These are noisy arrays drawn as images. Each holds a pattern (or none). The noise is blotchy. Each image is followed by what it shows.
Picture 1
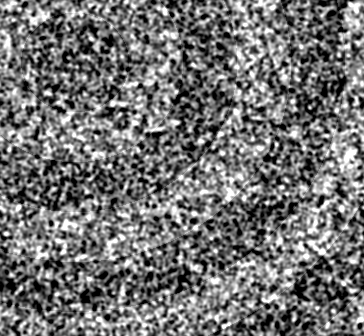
rings round one point
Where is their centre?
top left
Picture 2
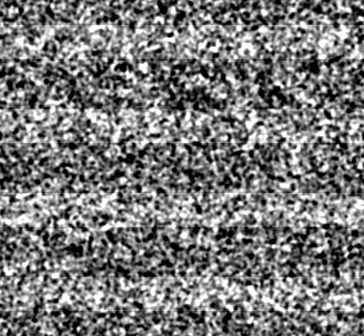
horizontal stripes
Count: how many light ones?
4
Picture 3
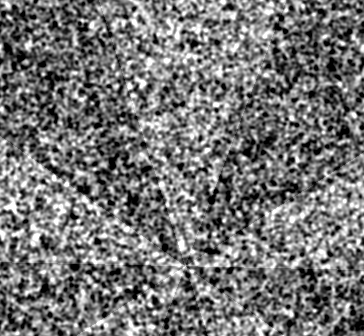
spokes from one point
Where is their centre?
bottom middle
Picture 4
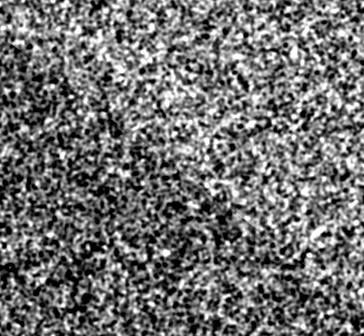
a sharp edge
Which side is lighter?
top right
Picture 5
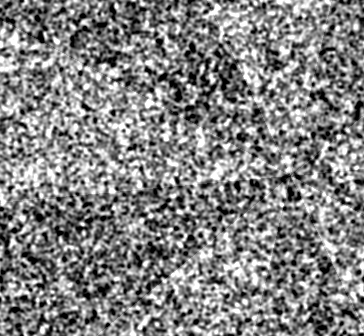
spokes from one point
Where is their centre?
middle right
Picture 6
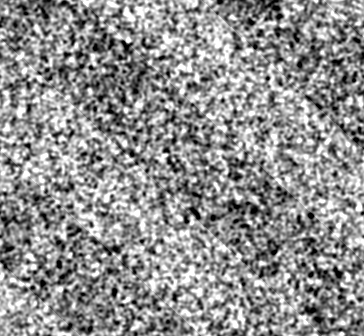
diagonal stripes
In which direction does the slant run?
top left to bottom right
